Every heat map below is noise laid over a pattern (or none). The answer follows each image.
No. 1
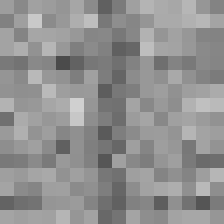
bands of rows crossing bands of columns
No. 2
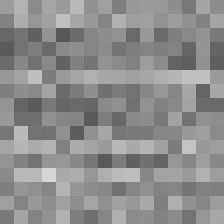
bands of rows
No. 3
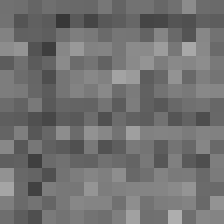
bands of rows crossing bands of columns
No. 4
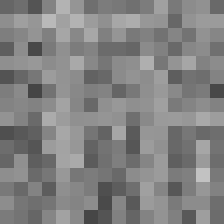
bands of rows crossing bands of columns
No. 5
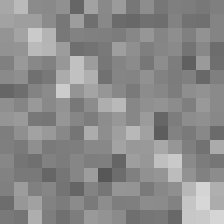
blocks along the diagonal
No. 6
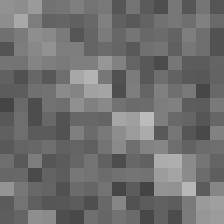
blocks along the diagonal
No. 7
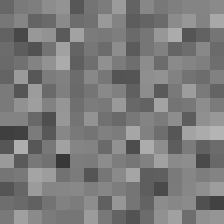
only noise
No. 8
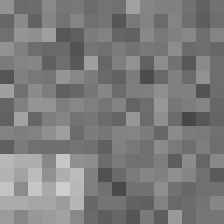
one block
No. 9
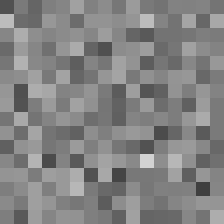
only noise
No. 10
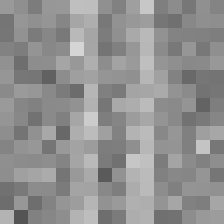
bands of columns
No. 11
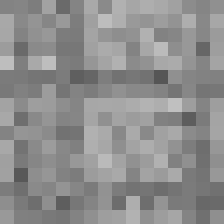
bands of rows crossing bands of columns
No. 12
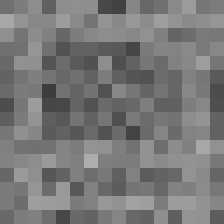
bands of rows crossing bands of columns
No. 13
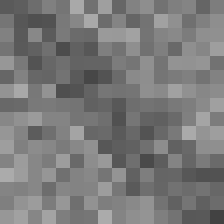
a diagonal band
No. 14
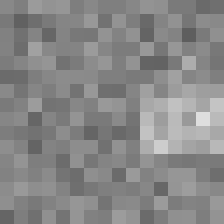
one block
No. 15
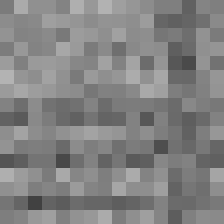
bands of rows crossing bands of columns
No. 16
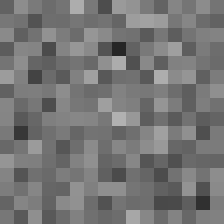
only noise
